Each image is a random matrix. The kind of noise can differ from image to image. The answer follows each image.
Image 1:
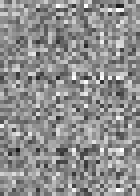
low rank plus noise
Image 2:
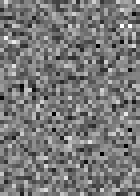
independent entries
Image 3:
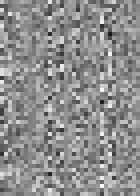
columns of uneven size
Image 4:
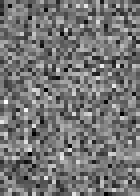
independent entries
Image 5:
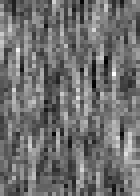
streaked along the columns
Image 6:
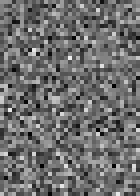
independent entries
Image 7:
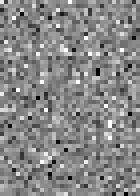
heavy tails
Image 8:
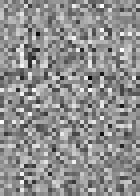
low rank plus noise
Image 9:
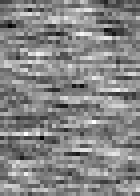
streaked along the rows
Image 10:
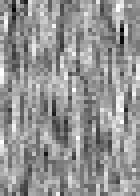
streaked along the columns
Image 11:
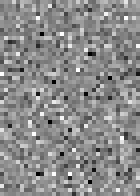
heavy tails
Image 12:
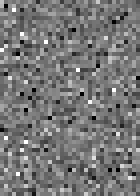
heavy tails
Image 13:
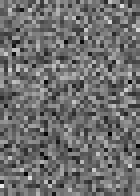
independent entries
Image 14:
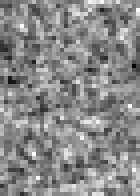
blotchy
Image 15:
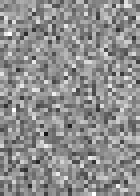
independent entries
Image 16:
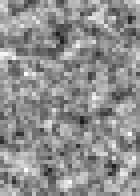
blotchy
